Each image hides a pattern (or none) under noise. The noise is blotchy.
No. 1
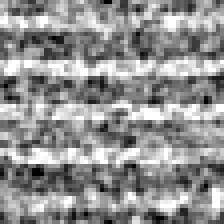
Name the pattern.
horizontal stripes
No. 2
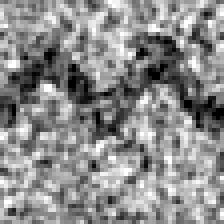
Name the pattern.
a wavy band
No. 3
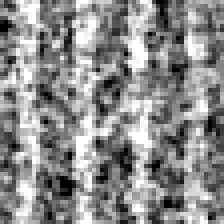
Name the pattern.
vertical stripes
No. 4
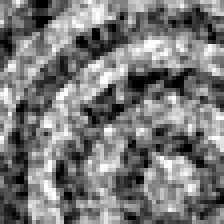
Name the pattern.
rings round one point
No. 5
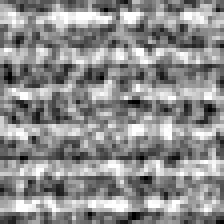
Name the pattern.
horizontal stripes
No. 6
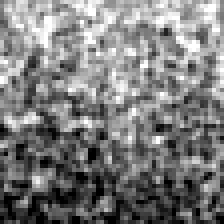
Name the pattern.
a smooth slope
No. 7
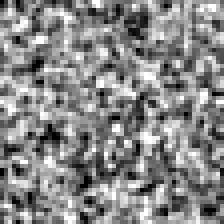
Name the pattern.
only noise
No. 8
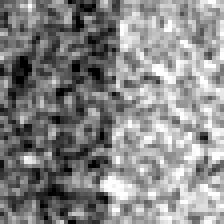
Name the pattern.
a sharp edge
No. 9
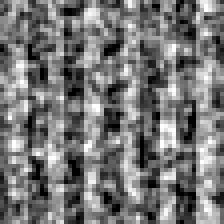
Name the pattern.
vertical stripes
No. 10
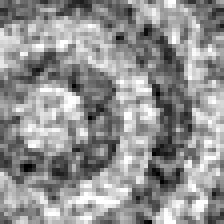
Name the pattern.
rings round one point
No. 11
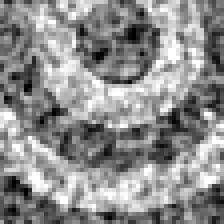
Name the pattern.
rings round one point
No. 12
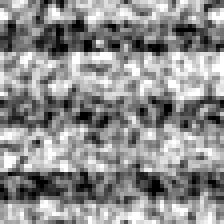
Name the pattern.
horizontal stripes
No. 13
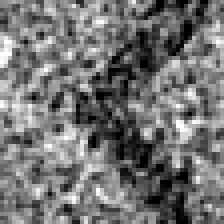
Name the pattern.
a wavy band
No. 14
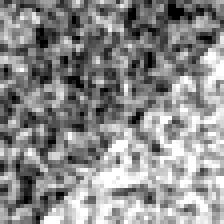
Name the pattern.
a sharp edge
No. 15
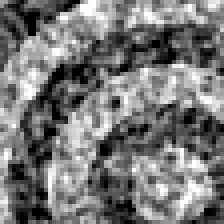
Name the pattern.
rings round one point
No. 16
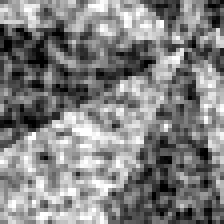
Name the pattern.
spokes from one point
